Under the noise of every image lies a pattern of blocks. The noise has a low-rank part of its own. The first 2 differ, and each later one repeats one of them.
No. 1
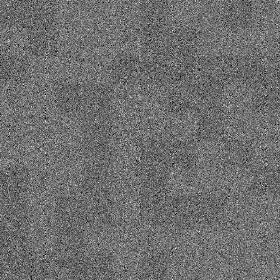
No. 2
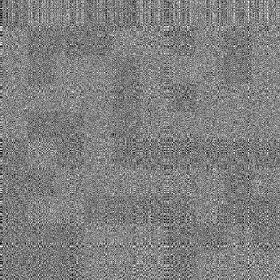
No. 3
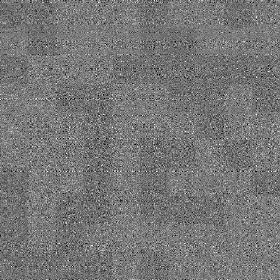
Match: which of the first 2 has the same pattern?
1
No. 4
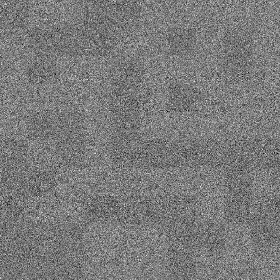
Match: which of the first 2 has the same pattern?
2
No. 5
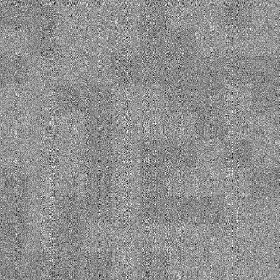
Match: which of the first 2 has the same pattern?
1
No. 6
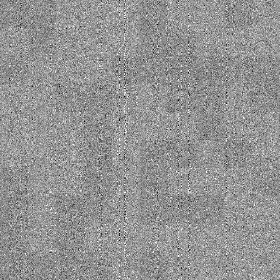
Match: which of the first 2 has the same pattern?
1
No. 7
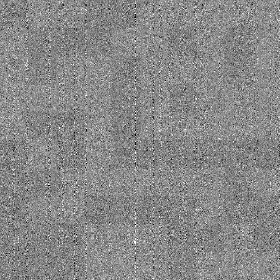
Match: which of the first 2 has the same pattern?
2
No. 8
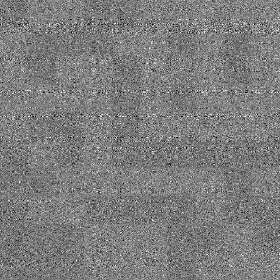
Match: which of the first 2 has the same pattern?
2
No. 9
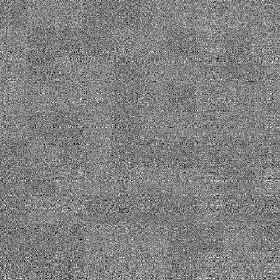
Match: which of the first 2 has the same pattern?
2
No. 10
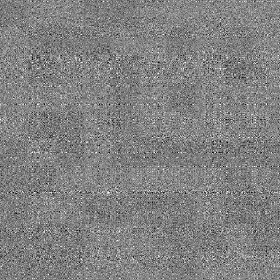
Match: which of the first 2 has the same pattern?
2
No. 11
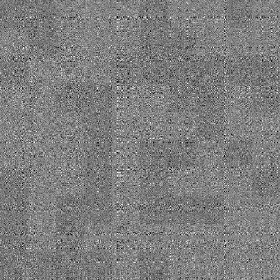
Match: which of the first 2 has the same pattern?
1
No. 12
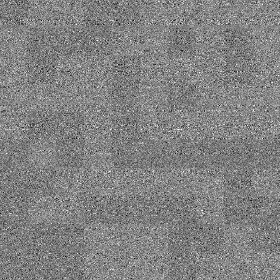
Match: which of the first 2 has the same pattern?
2
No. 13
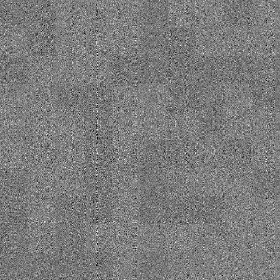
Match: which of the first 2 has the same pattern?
1
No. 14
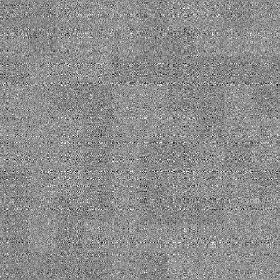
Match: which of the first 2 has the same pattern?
1
